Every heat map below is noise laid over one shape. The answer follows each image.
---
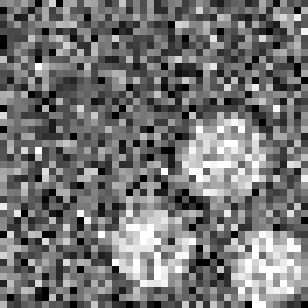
three dots
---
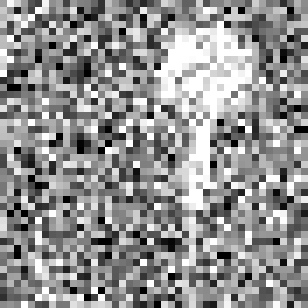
lollipop
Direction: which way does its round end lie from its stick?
up
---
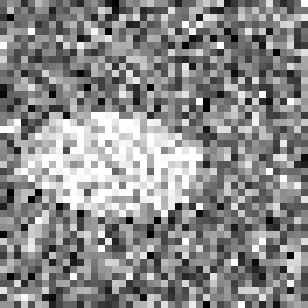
ellipse
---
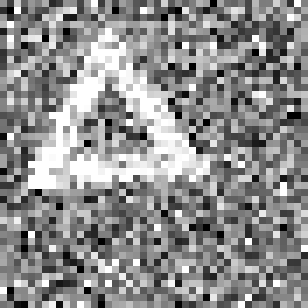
triangle frame
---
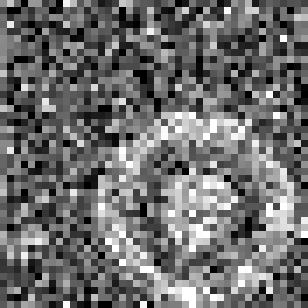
bullseye
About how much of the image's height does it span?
two thirds
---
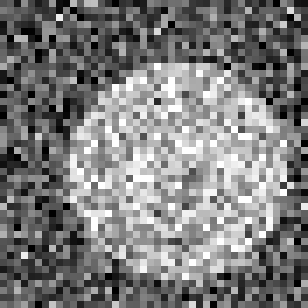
disc
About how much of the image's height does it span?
two thirds
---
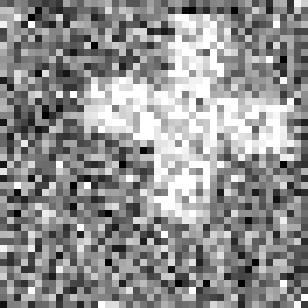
cross
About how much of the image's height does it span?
two thirds
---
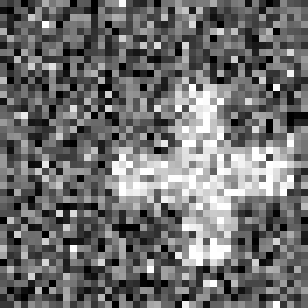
cross
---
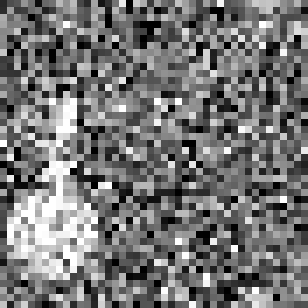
lollipop
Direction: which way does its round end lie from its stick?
down
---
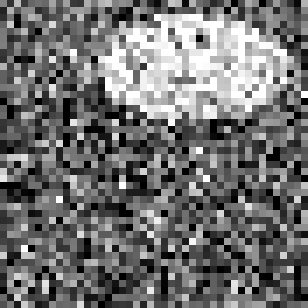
ellipse
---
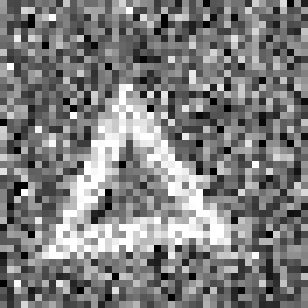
triangle frame
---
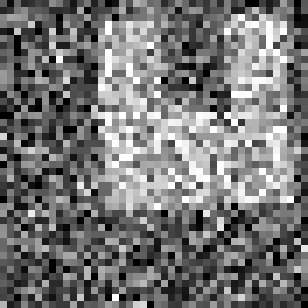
square with a notch
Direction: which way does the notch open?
up
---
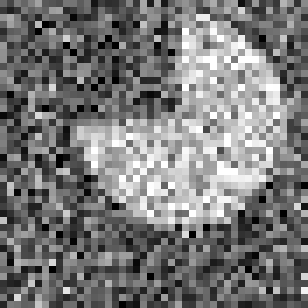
disc with a wedge cut out
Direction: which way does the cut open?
up and left
